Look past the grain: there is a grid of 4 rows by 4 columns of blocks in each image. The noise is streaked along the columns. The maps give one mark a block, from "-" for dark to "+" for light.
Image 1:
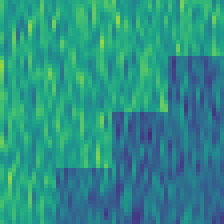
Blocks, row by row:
+ + + +
+ + + -
+ + - -
+ - - -
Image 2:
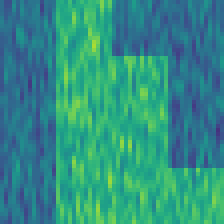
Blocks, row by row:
- + - -
- + + -
- + + -
- + + +
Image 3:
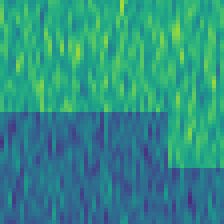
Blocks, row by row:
+ + + +
+ + + +
- - - +
- - - -
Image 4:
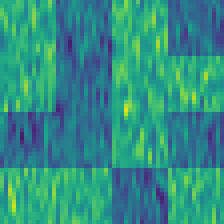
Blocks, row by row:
+ - + -
+ - + +
- - + -
+ + - +
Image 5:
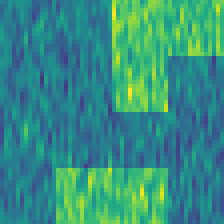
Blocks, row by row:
- - + +
- - + -
- - - -
- + + -
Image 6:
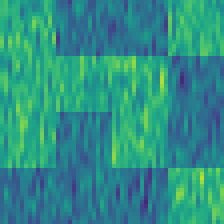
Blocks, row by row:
+ - - +
+ + + -
+ - + -
- - - +
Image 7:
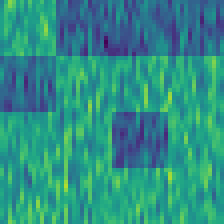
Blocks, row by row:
+ - - -
- + + +
+ + - +
+ + + +
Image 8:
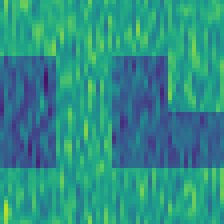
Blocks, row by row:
+ + + +
- + - +
- + - -
+ + + +
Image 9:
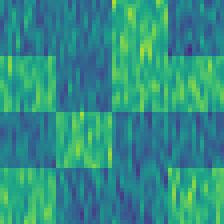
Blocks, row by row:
- - + -
+ - + +
- + - -
+ - - +
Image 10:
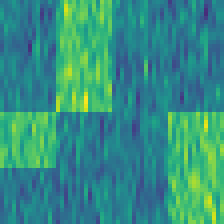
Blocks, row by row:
- + - -
- + - -
+ - - +
- - - +
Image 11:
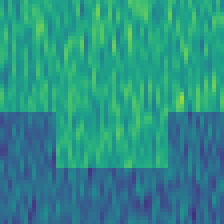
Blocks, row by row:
+ + + +
+ + + +
- + + -
- - - -
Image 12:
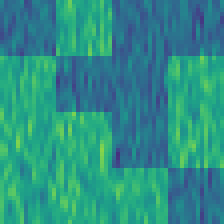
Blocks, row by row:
- + - -
+ - - +
+ + - +
+ + + -
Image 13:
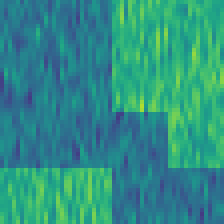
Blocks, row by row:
- - + +
- - + +
- - - +
+ + - -
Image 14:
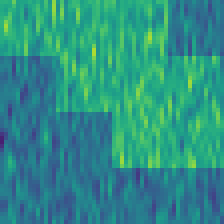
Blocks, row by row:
+ + + -
- + + +
- - + +
- - - -
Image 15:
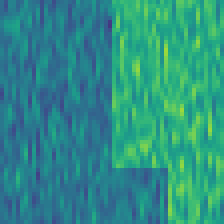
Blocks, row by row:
- - + +
- - + +
- - + +
- - - +
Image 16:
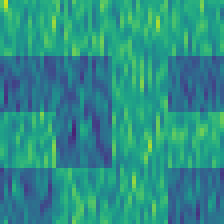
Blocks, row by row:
+ + + +
- - + -
+ - + +
- + + -
